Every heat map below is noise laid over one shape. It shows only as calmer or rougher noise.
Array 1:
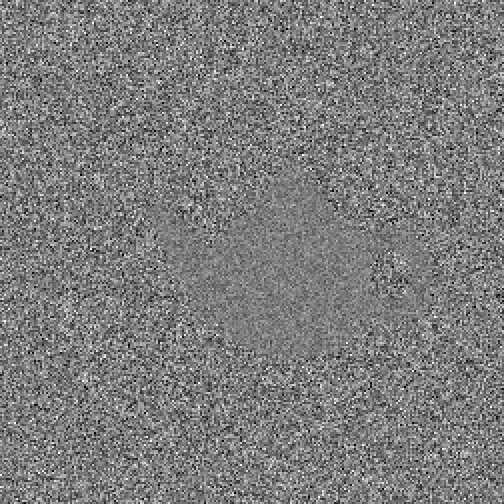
teapot
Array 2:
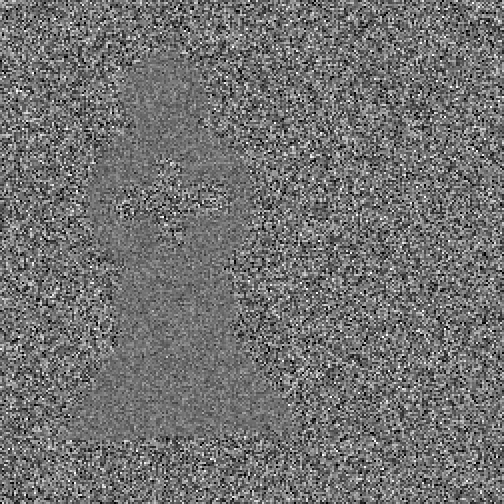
chess bishop
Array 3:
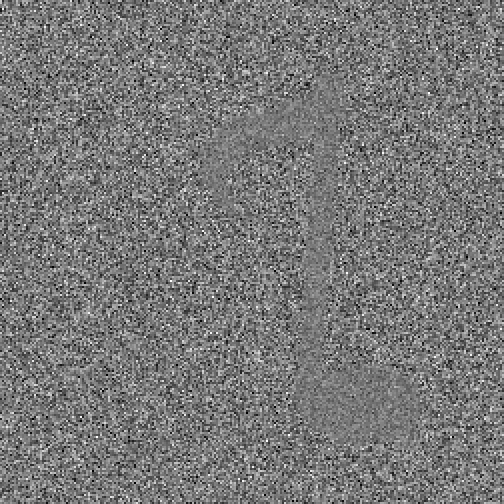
musical note
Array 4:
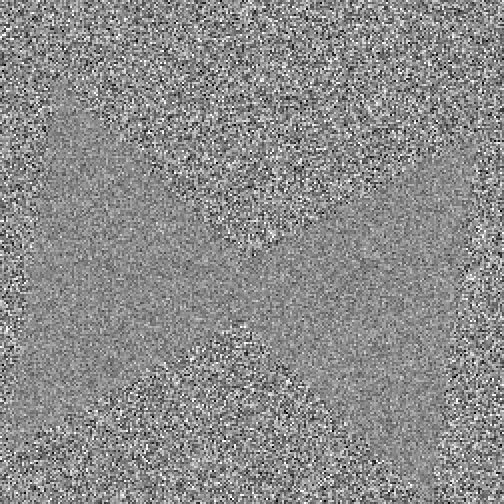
bow tie
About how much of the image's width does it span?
nearly all
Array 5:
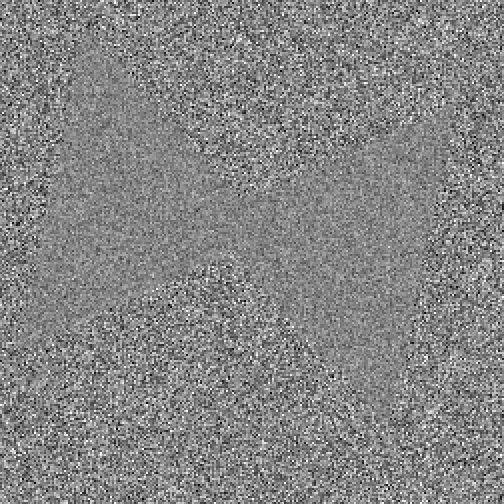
bow tie
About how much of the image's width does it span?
nearly all
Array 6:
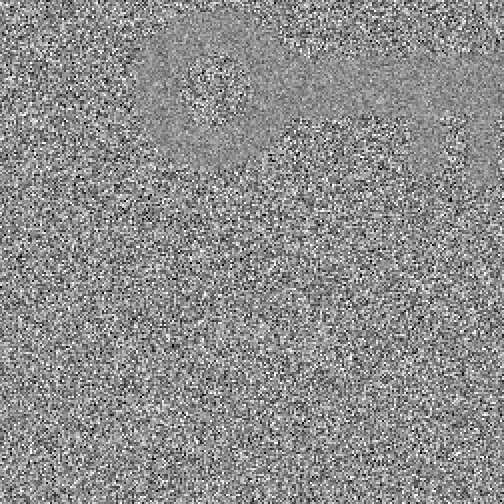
key
